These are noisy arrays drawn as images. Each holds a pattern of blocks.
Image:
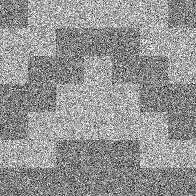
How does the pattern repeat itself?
left and right mirror each other
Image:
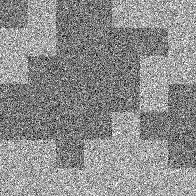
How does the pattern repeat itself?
no symmetry
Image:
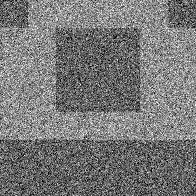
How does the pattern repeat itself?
left and right mirror each other
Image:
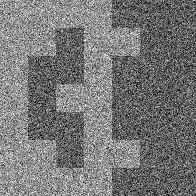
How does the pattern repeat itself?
top and bottom mirror each other
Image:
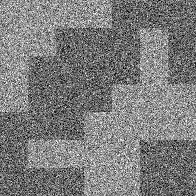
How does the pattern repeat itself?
mirrored about the diagonal from the top left
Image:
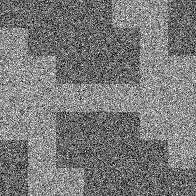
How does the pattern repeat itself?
the same after a half turn
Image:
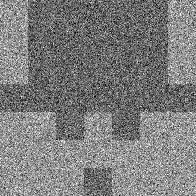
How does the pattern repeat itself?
left and right mirror each other
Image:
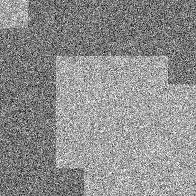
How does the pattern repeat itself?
mirrored about the diagonal from the top left
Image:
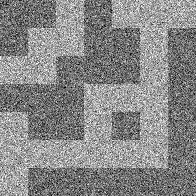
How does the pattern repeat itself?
mirrored about the diagonal from the top left
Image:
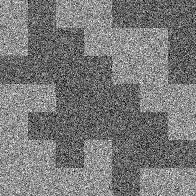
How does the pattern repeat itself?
mirrored about the diagonal from the bottom left
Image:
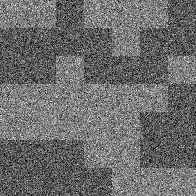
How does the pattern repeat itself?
no symmetry
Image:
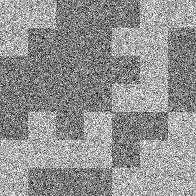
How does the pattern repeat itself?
mirrored about the diagonal from the top left
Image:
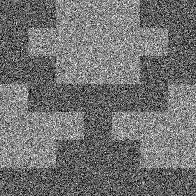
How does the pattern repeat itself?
left and right mirror each other
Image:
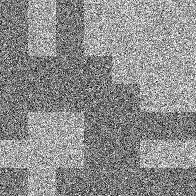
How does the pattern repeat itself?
mirrored about the diagonal from the bottom left
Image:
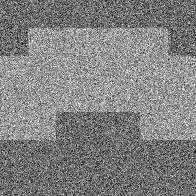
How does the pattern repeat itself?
left and right mirror each other
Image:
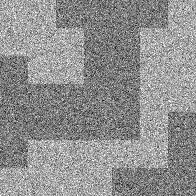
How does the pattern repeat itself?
mirrored about the diagonal from the top left
